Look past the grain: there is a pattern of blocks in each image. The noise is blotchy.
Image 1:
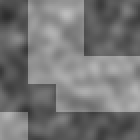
mirrored about the diagonal from the bottom left
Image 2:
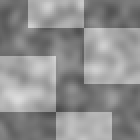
the same after a half turn
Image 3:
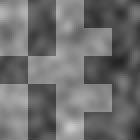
top and bottom mirror each other
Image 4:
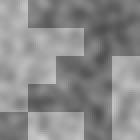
no symmetry
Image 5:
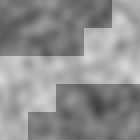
the same after a half turn
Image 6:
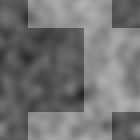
top and bottom mirror each other
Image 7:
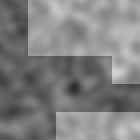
no symmetry
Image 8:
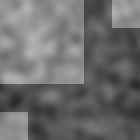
mirrored about the diagonal from the top left
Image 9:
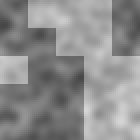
no symmetry
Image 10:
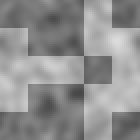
top and bottom mirror each other
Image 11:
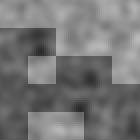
no symmetry
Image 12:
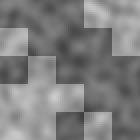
mirrored about the diagonal from the bottom left
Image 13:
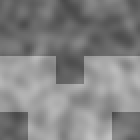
left and right mirror each other
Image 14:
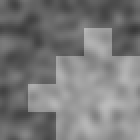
mirrored about the diagonal from the top left
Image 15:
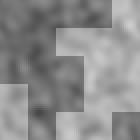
no symmetry
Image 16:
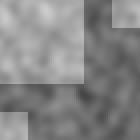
mirrored about the diagonal from the top left
